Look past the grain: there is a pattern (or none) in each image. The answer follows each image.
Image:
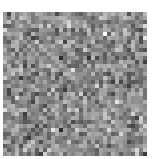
only noise
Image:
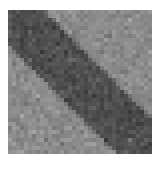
a diagonal band
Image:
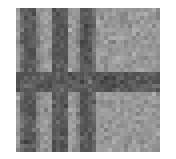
bands of rows crossing bands of columns
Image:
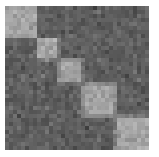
blocks along the diagonal
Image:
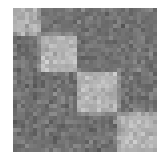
blocks along the diagonal
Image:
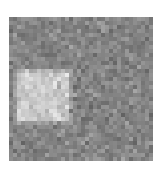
one block
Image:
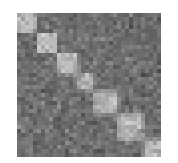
blocks along the diagonal
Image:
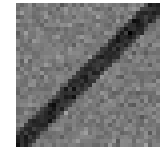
a diagonal band
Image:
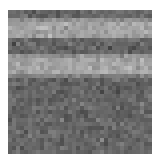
bands of rows
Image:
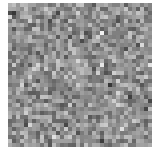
only noise
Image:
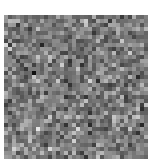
only noise
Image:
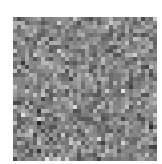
only noise
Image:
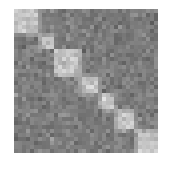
blocks along the diagonal
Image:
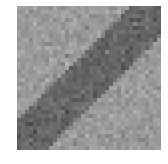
a diagonal band
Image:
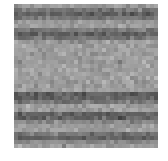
bands of rows
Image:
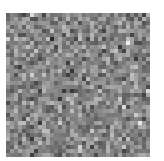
only noise
